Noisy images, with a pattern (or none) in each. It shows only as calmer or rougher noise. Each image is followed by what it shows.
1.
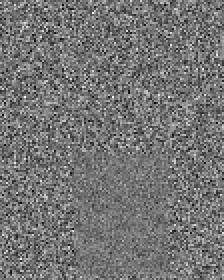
one block
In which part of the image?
bottom middle
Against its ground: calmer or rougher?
calmer
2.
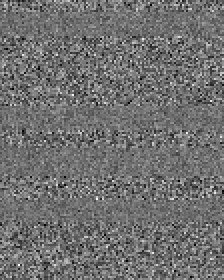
bands of rows
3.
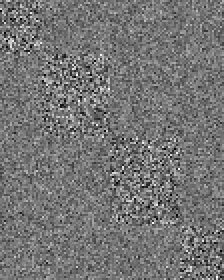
blocks along the diagonal
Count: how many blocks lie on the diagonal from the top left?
4
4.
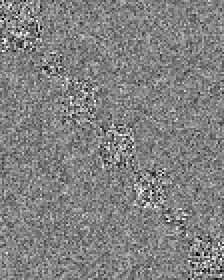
blocks along the diagonal
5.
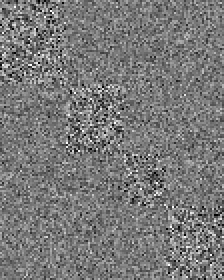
blocks along the diagonal
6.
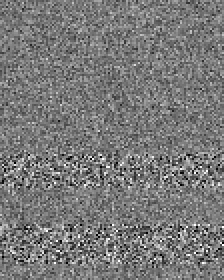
bands of rows
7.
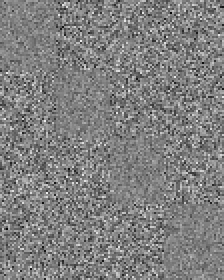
blocks along the diagonal
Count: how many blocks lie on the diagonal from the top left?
4
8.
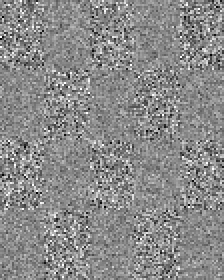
a checkerboard
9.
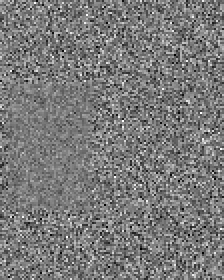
one block
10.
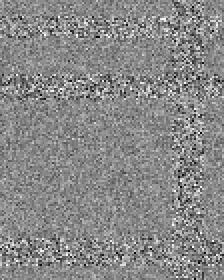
bands of rows crossing bands of columns
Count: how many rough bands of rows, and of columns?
3 and 1
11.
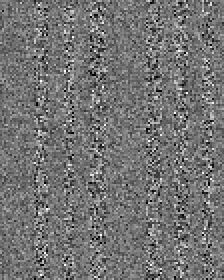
bands of columns
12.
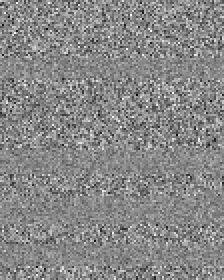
bands of rows
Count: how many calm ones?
4
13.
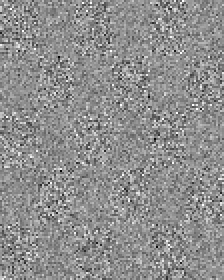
a checkerboard
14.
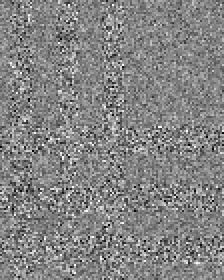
bands of rows crossing bands of columns
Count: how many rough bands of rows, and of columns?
3 and 3
